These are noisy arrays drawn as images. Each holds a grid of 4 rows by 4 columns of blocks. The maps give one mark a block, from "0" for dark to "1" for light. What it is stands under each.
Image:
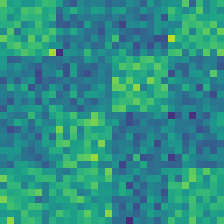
1 0 0 1
0 0 1 0
0 1 0 0
1 1 0 1
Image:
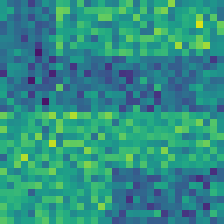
0 1 1 1
0 0 0 0
1 1 1 1
1 1 0 0
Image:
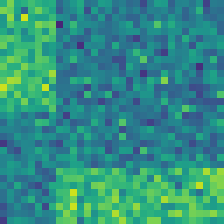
1 0 0 0
1 0 0 0
0 0 0 0
0 1 1 1
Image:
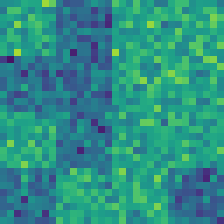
1 0 1 1
0 0 1 1
1 0 1 1
0 1 1 0
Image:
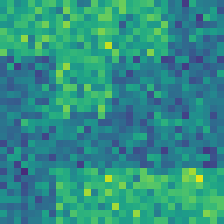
1 1 1 0
0 1 0 0
0 0 0 0
0 1 1 1
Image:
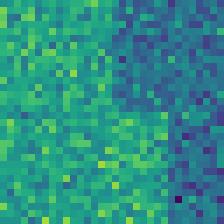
1 1 0 0
1 1 0 0
1 1 1 0
1 1 1 0
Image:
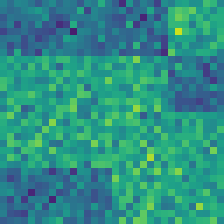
0 0 0 1
1 1 1 0
1 1 1 1
0 0 1 1
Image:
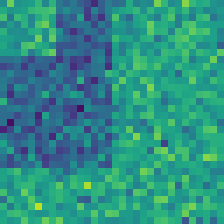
1 0 1 1
0 0 1 1
0 0 1 1
1 1 1 1
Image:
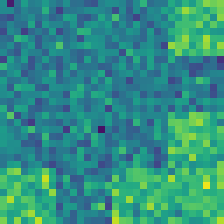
0 0 0 1
0 0 0 0
0 0 0 1
1 0 1 1
